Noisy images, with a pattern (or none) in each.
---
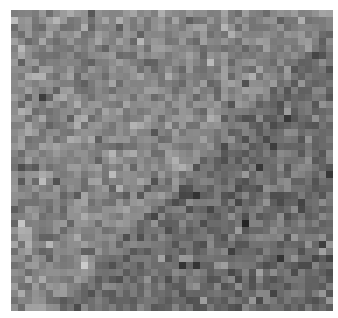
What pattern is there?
a sharp edge
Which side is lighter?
top left
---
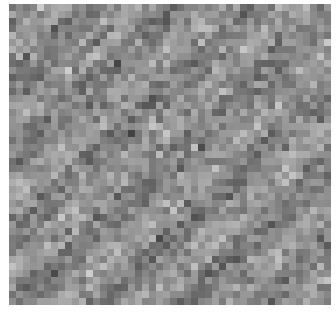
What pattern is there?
diagonal stripes
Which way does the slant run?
bottom left to top right
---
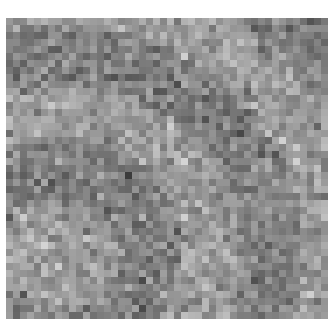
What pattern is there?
rings round one point
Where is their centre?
bottom left
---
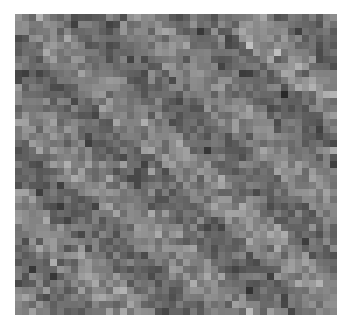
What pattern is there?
diagonal stripes
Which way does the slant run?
top left to bottom right
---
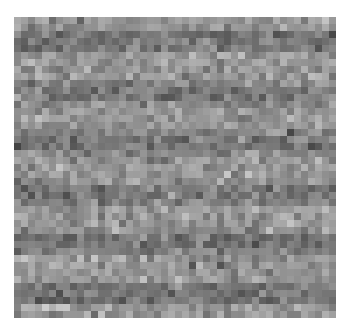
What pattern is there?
horizontal stripes
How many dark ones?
6
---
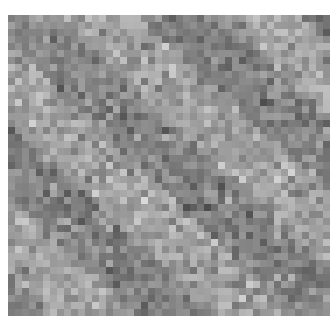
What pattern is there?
diagonal stripes
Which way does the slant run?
top left to bottom right
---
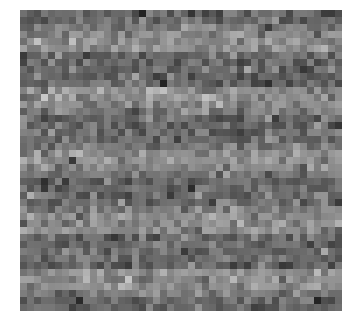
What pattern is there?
horizontal stripes
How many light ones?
5
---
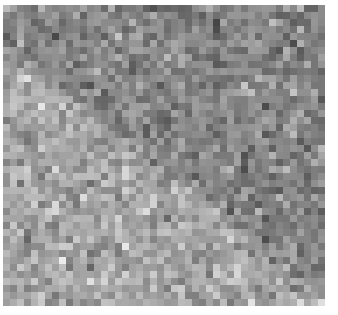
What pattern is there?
a sharp edge
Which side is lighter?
bottom left
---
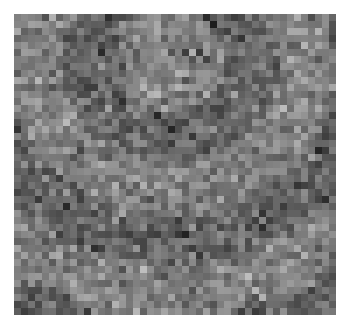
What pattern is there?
rings round one point
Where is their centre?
top middle
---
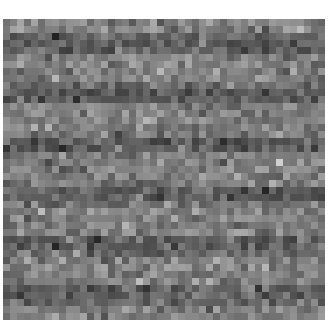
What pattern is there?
horizontal stripes
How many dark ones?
6
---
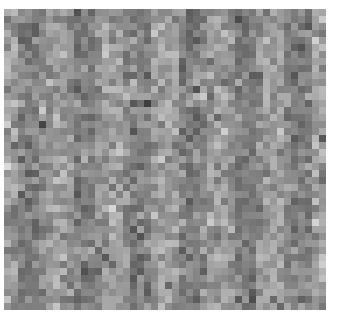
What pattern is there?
vertical stripes
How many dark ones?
6
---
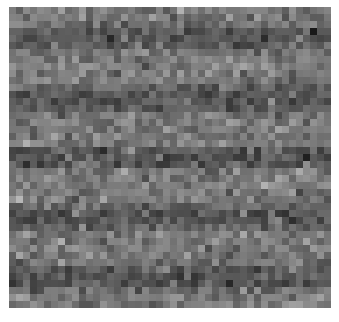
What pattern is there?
horizontal stripes
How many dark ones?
5
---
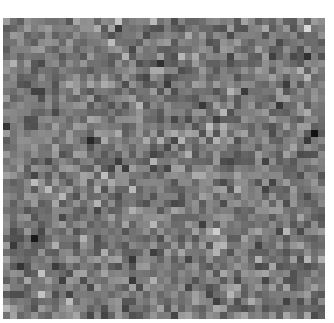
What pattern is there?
only noise
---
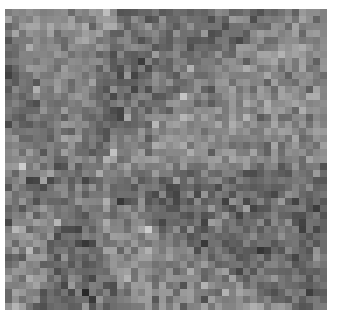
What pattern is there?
spokes from one point
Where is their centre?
middle left
